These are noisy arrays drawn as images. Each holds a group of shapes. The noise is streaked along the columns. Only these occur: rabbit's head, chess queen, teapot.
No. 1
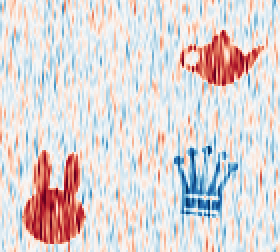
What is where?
top right: red teapot; bottom left: red rabbit's head; bottom right: blue chess queen
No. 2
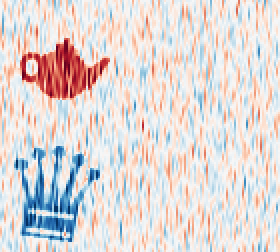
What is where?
top left: red teapot; bottom left: blue chess queen
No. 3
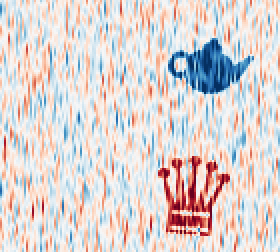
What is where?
top right: blue teapot; bottom right: red chess queen
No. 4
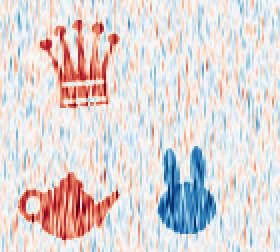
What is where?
top left: red chess queen; bottom left: red teapot; bottom right: blue rabbit's head
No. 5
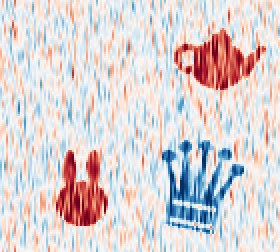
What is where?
top right: red teapot; bottom left: red rabbit's head; bottom right: blue chess queen
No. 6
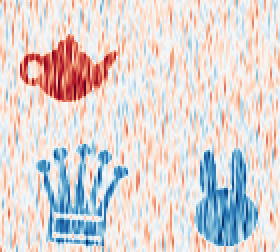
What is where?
top left: red teapot; bottom left: blue chess queen; bottom right: blue rabbit's head
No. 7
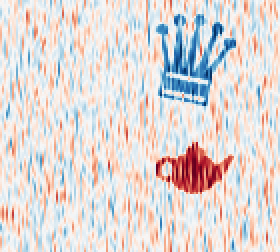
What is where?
top right: blue chess queen; bottom right: red teapot
